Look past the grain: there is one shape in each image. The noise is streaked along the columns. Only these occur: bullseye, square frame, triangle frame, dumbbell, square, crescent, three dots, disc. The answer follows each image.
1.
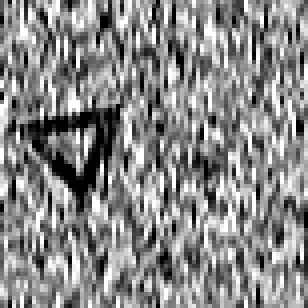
dark triangle frame, middle left
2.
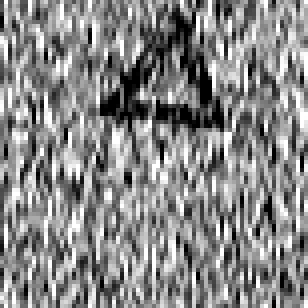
dark triangle frame, top middle
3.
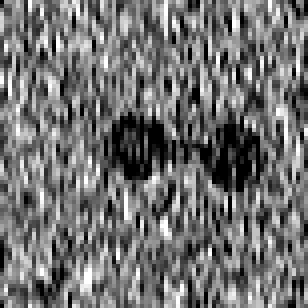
dark dumbbell
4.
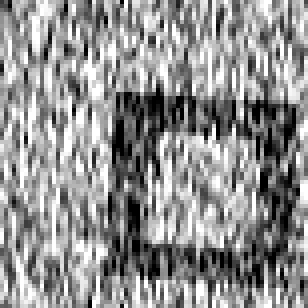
dark square frame
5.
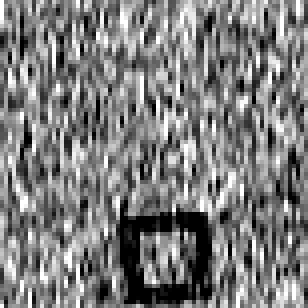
dark square frame, bottom middle
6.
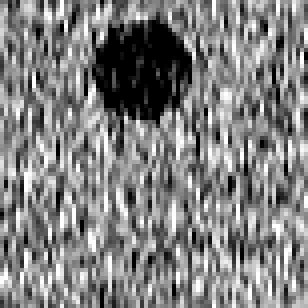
dark disc, top middle
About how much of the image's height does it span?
a third
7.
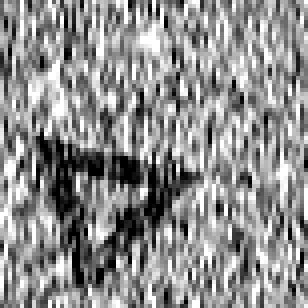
dark triangle frame
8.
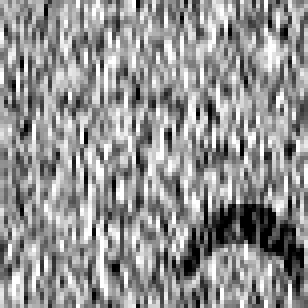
dark crescent, bottom right
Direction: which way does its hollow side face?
down
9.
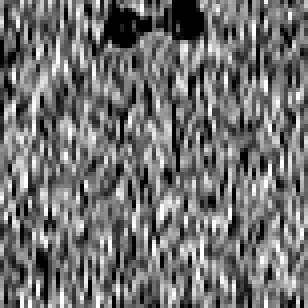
dark dumbbell, top middle
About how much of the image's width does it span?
a third
